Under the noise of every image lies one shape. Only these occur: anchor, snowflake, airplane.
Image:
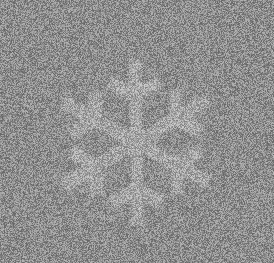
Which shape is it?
snowflake
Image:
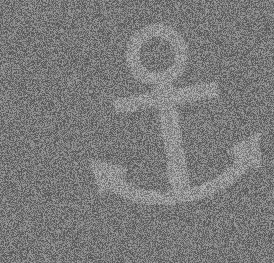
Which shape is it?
anchor
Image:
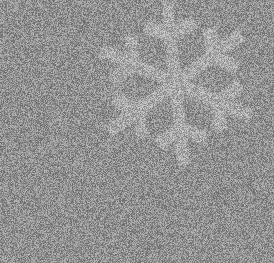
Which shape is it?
snowflake
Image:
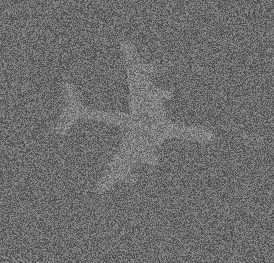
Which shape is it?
airplane
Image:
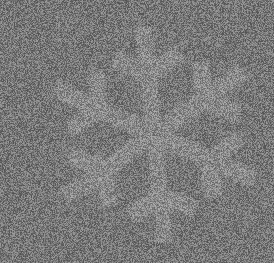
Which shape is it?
snowflake
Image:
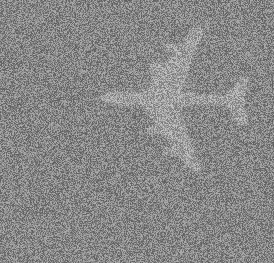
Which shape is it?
airplane
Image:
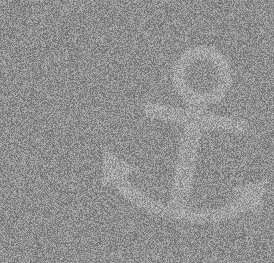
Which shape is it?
anchor
